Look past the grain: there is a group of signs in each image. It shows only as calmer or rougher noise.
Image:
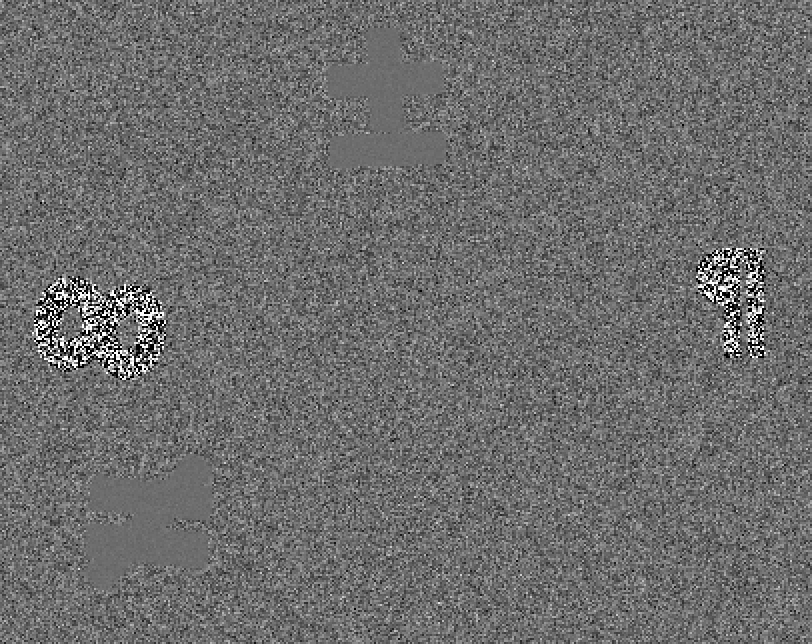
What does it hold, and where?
top middle: calm plus-minus sign; middle left: rough infinity sign; middle right: rough pilcrow; bottom left: calm not-equal sign
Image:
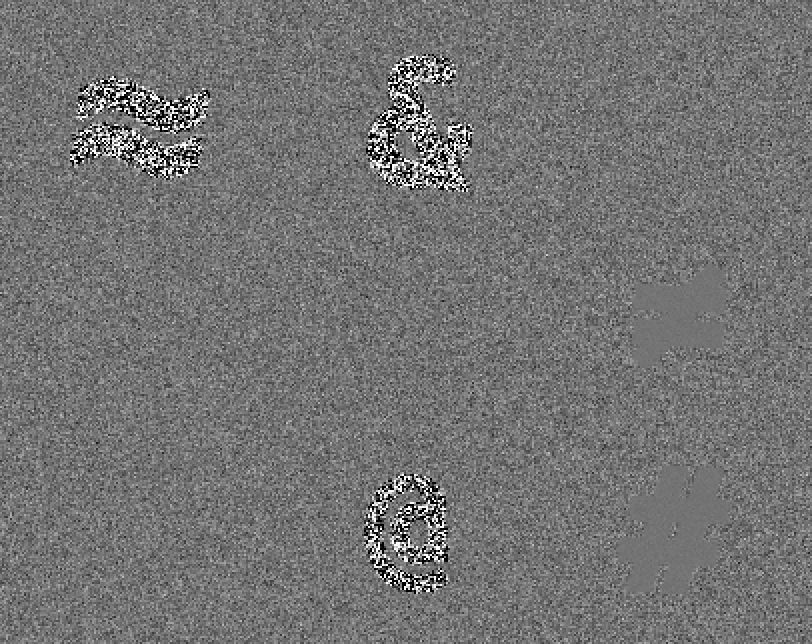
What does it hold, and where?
top left: rough approximately sign; top middle: rough ampersand; middle right: calm not-equal sign; bottom middle: rough at sign; bottom right: calm hash sign
